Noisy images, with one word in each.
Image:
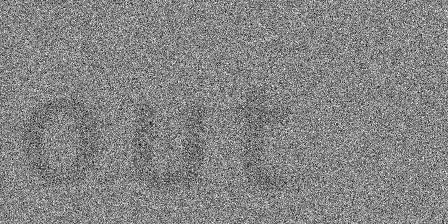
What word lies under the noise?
out
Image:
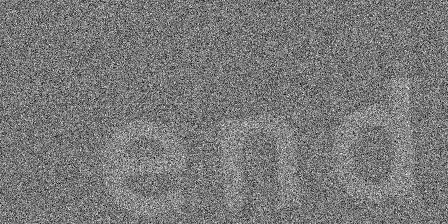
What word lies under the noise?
end
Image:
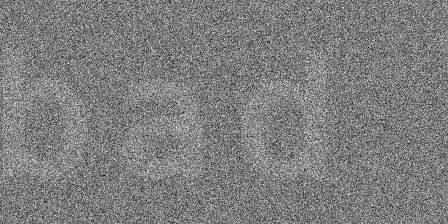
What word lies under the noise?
bad
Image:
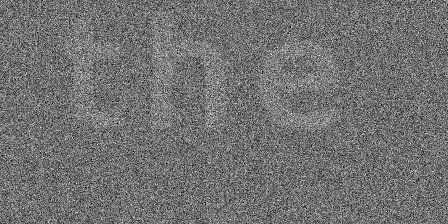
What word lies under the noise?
the
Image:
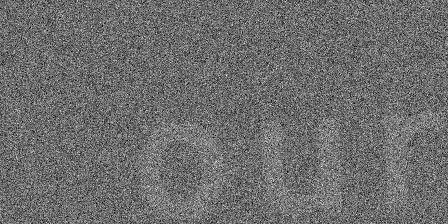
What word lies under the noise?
our
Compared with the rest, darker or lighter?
lighter
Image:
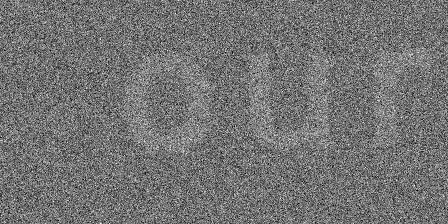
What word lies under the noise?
our
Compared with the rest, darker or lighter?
lighter
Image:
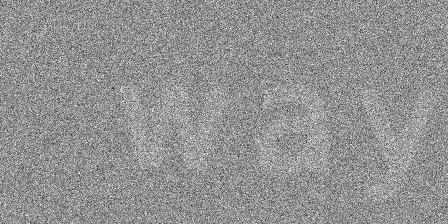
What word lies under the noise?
way
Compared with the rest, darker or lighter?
lighter
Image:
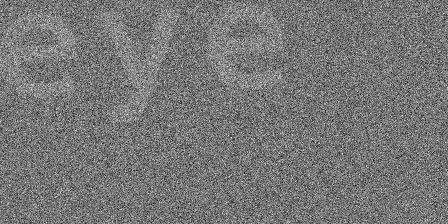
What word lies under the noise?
eye
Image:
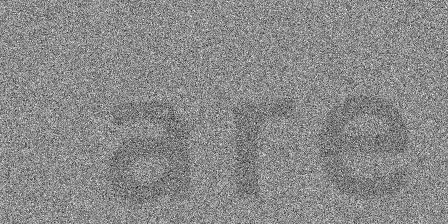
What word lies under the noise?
are
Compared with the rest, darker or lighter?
darker
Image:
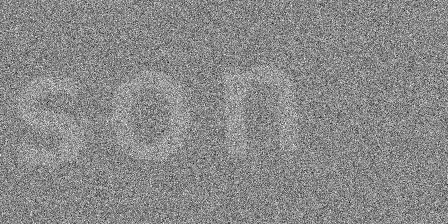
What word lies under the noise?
son
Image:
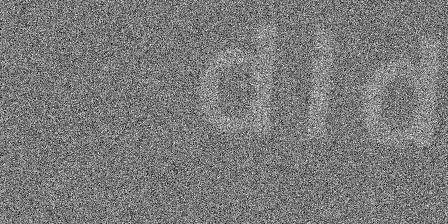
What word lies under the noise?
did
